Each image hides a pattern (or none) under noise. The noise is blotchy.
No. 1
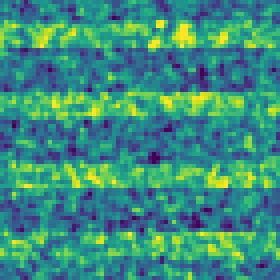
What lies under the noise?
horizontal stripes
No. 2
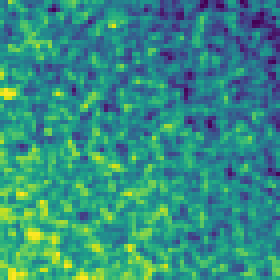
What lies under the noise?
a smooth slope
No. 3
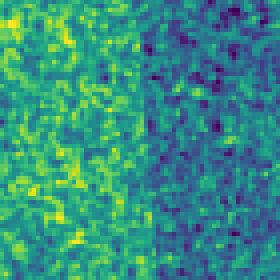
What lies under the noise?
a sharp edge
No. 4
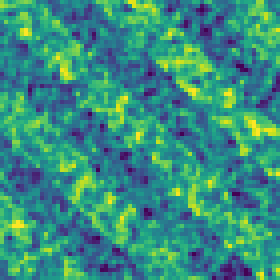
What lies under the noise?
diagonal stripes
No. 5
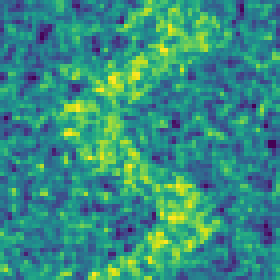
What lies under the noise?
a wavy band
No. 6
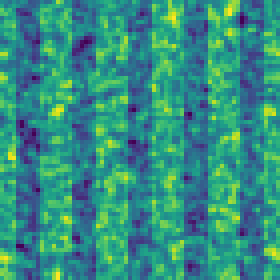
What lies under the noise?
vertical stripes
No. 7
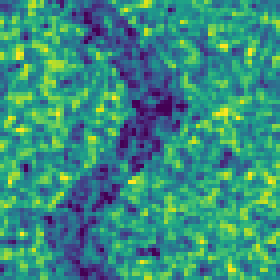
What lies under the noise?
a wavy band
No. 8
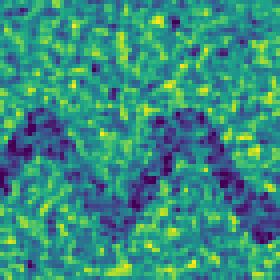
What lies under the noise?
a wavy band
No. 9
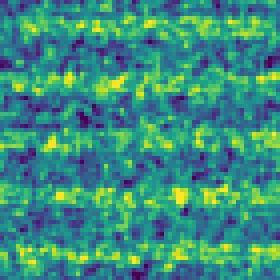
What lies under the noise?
horizontal stripes
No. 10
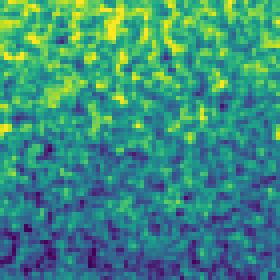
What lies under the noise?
a smooth slope
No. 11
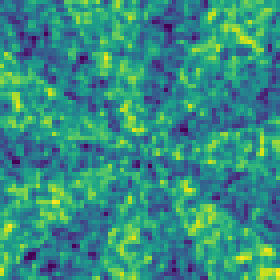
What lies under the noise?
spokes from one point
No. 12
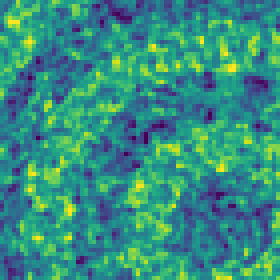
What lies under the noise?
rings round one point
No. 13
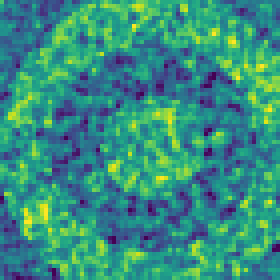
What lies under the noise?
rings round one point
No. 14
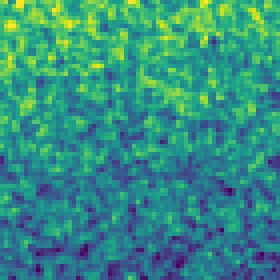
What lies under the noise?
a smooth slope
